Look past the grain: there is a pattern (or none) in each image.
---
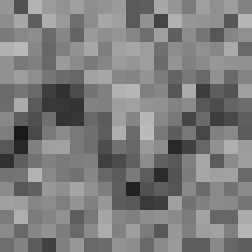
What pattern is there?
a wavy band
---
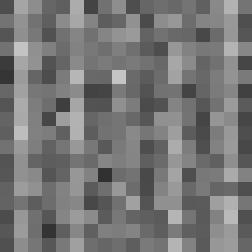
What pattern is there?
vertical stripes
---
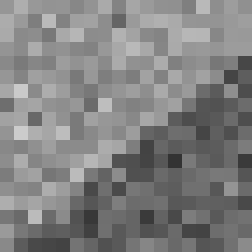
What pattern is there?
a sharp edge
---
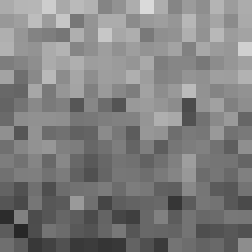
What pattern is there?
a smooth slope
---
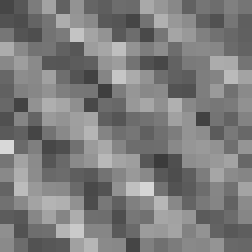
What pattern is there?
diagonal stripes
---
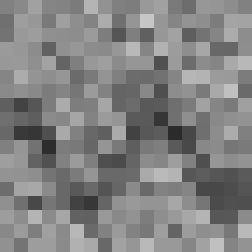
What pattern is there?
a wavy band
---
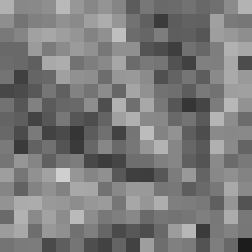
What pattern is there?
spokes from one point
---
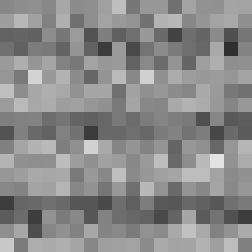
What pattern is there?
horizontal stripes
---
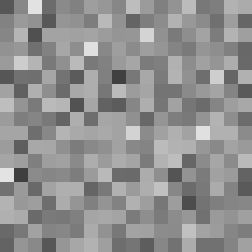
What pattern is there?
only noise
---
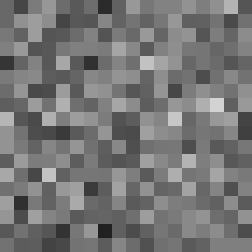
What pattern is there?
only noise
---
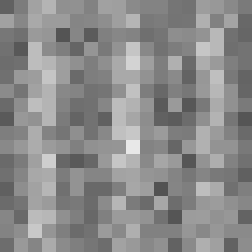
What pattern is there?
vertical stripes
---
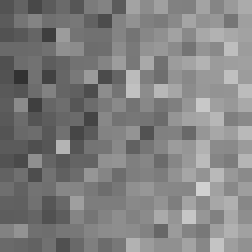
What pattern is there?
a smooth slope
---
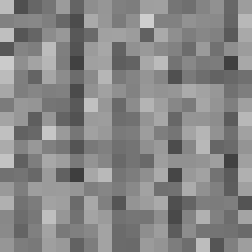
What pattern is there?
vertical stripes
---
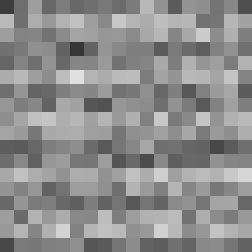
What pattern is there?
horizontal stripes
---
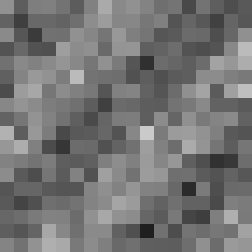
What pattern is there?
diagonal stripes
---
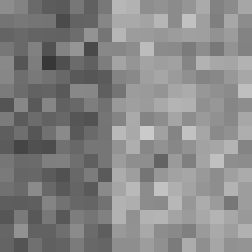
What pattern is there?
a sharp edge
